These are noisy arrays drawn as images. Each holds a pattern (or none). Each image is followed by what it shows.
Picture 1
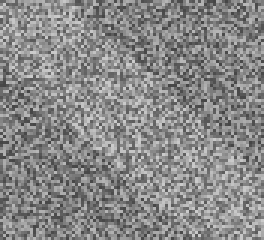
a diagonal band
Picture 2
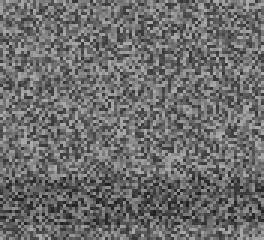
one band of rows
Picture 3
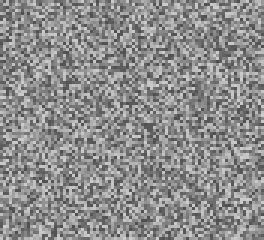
only noise
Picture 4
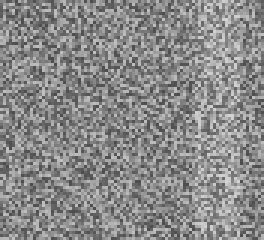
one band of columns
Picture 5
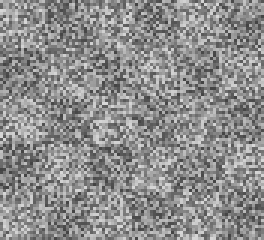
a checkerboard
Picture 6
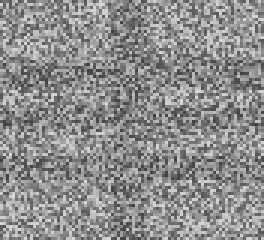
bands of rows crossing bands of columns
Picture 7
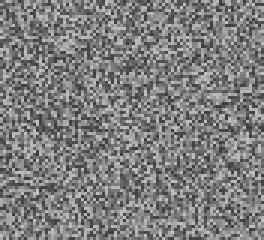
only noise
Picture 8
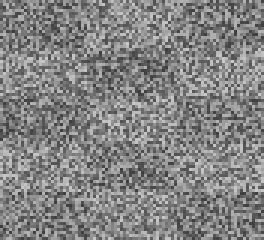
a checkerboard
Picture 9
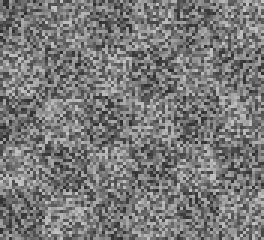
a checkerboard
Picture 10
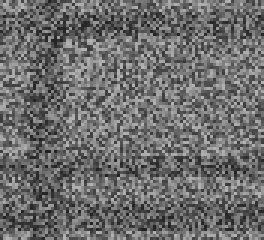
bands of rows crossing bands of columns
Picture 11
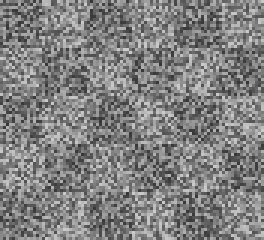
a checkerboard
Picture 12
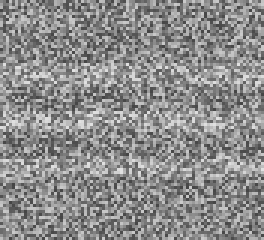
bands of rows
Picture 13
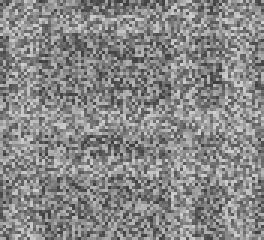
bands of rows crossing bands of columns
